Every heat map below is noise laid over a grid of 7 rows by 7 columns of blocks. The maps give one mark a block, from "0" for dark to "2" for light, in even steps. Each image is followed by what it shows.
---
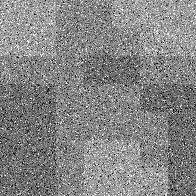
2211222
2211122
1110011
0011100
0011110
0012210
0012220
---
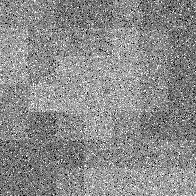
1100100
2111210
2122210
1222210
1012100
0001111
0012222
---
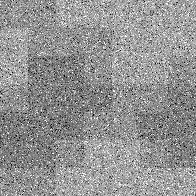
1122222
2111222
2001221
1000110
0001100
0012210
1122222
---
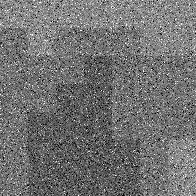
2222222
1211122
1110111
1100111
1000111
1000012
1000012
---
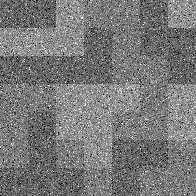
0021102
2220100
0000110
1122212
1022112
1012001
0001011
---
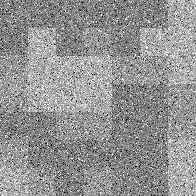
0000002
0201022
1222112
1222001
0011001
1000002
2101002
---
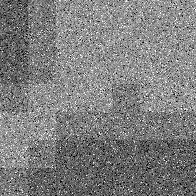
0122222
0122222
0122222
1222122
2211111
2100000
1000000
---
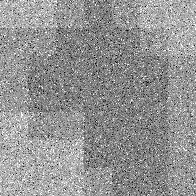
2210122
1100012
1000001
1000001
2110001
2220001
2221001
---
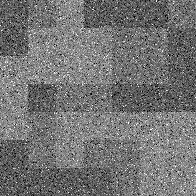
0120001
0222110
2222110
2011000
2122222
0121122
0000122
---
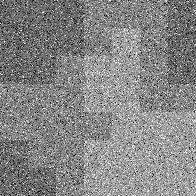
0001110
0001210
0012210
1112211
1111222
0112222
0012222
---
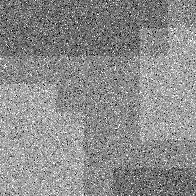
0000001
0000012
1111122
2211122
2221122
2221111
2221000
